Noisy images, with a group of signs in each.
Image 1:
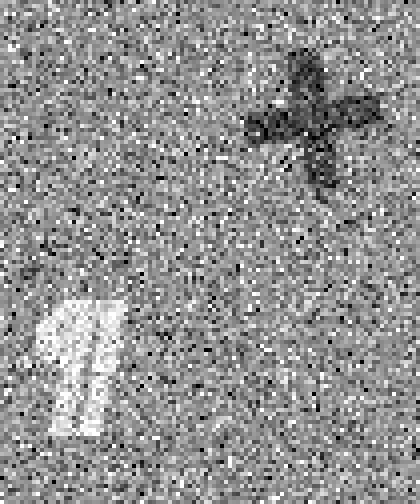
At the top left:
nothing
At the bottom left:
pilcrow
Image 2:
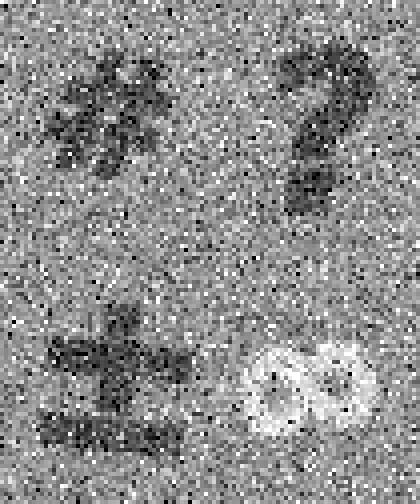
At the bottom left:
plus-minus sign
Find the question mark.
top right
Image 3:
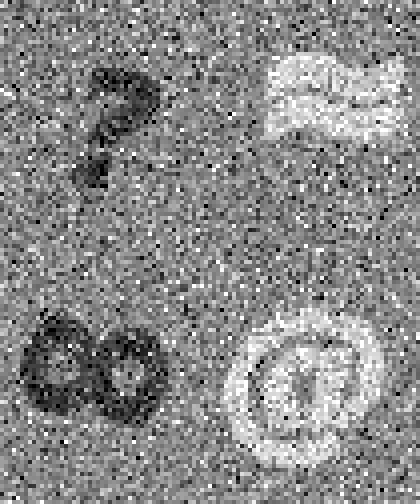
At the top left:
question mark
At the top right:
approximately sign
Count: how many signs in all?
4
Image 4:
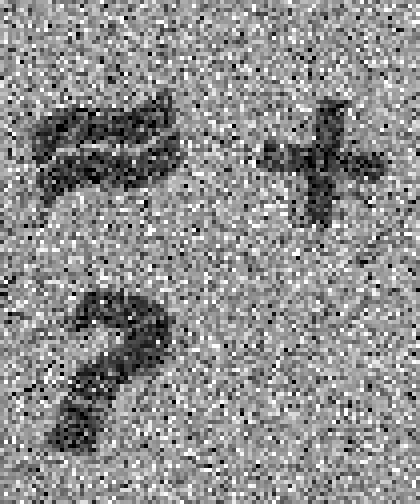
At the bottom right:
nothing
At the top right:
plus sign
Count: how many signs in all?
3
